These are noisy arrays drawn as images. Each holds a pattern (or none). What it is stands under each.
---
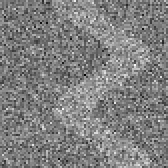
a wavy band
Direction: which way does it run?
top to bottom
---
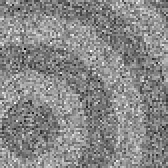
rings round one point
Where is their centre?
bottom left
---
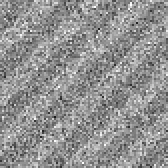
diagonal stripes
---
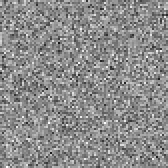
only noise
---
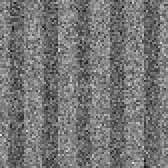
vertical stripes
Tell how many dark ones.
5
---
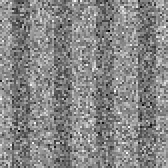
vertical stripes
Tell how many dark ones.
4
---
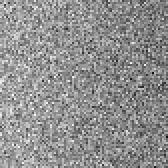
a smooth slope
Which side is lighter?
left
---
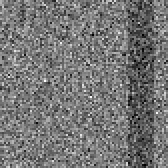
one vertical stripe
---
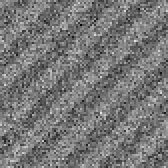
diagonal stripes
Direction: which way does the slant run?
bottom left to top right
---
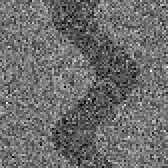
a wavy band
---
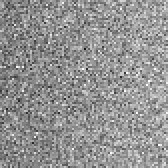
a smooth slope
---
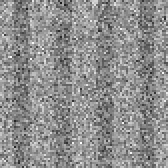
vertical stripes
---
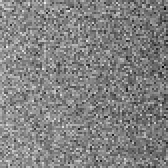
a smooth slope
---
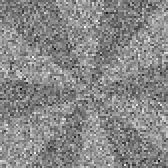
spokes from one point
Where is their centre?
centre
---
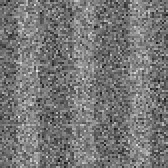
vertical stripes
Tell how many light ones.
3
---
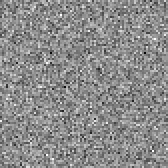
only noise
